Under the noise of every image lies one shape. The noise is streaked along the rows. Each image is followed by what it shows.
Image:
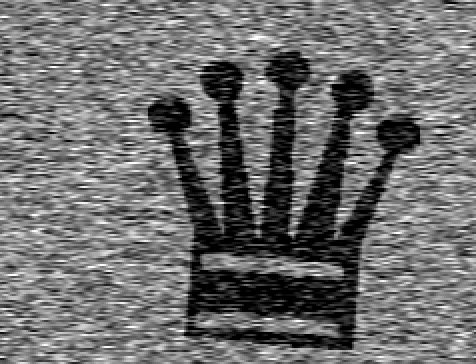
chess queen
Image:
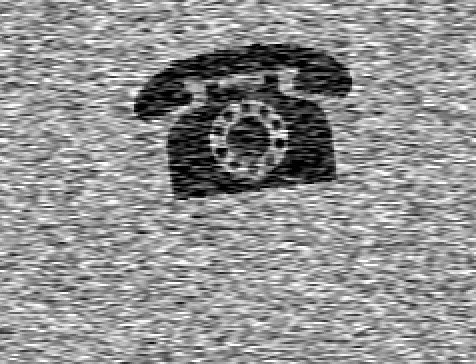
telephone
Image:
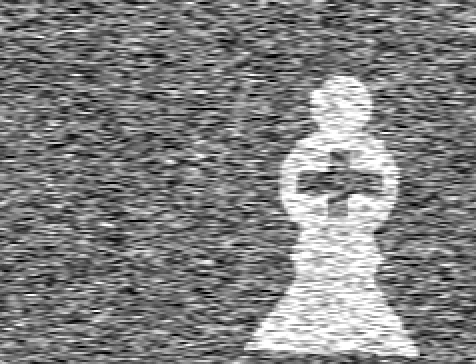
chess bishop
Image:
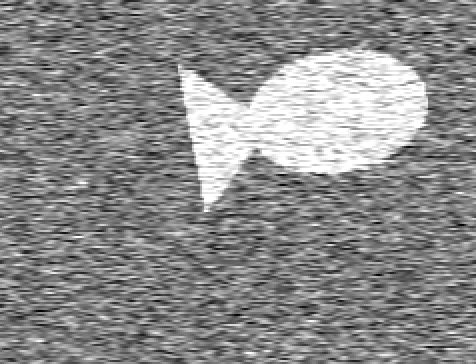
fish
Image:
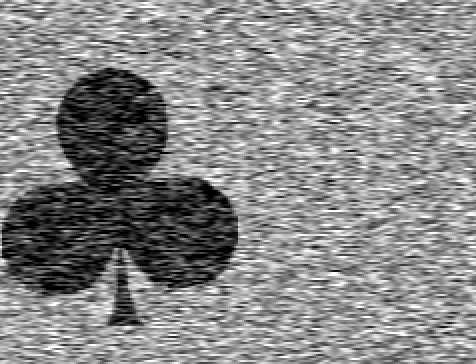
club
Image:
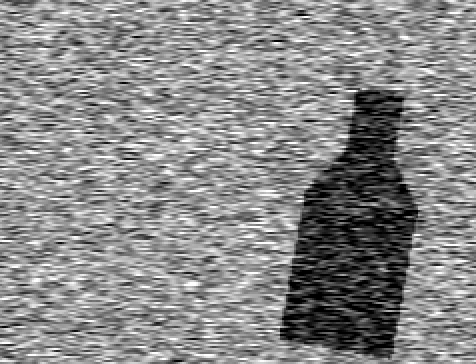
bottle
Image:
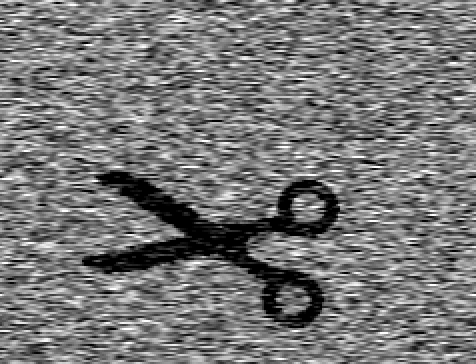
pair of scissors
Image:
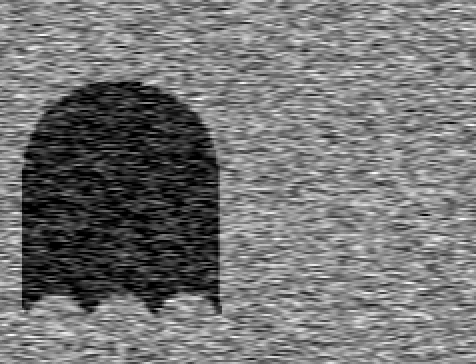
ghost
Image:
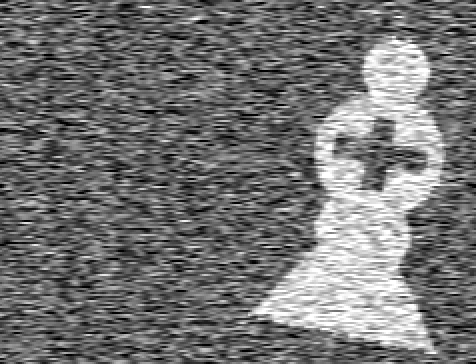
chess bishop
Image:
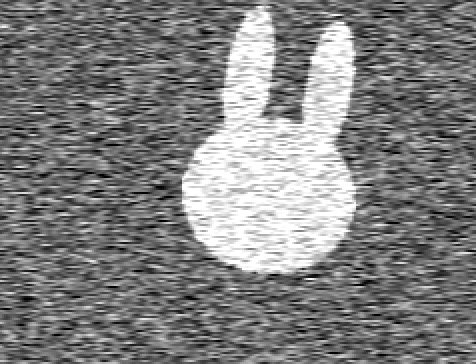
rabbit's head
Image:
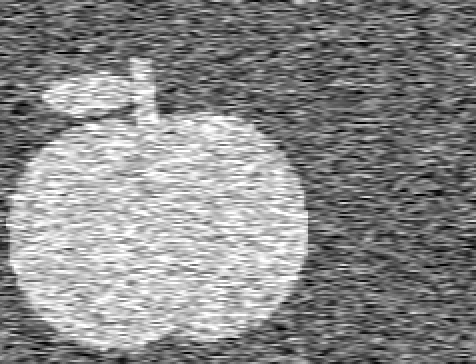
apple
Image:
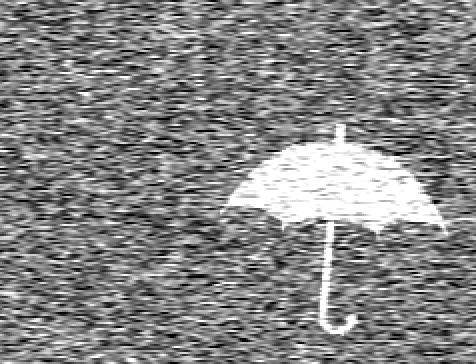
umbrella
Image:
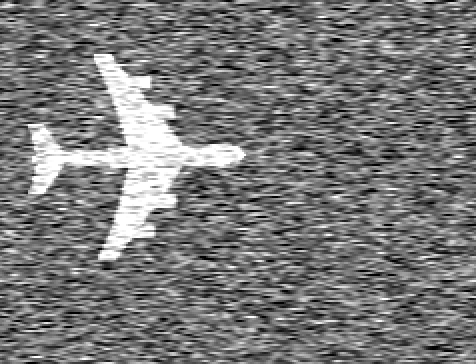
airplane
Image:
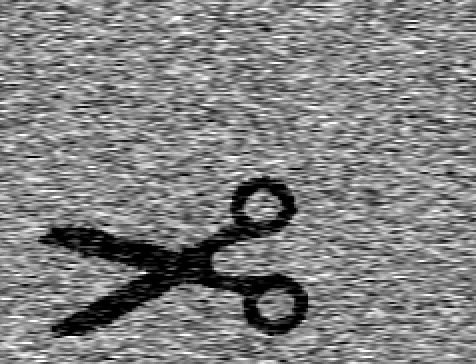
pair of scissors
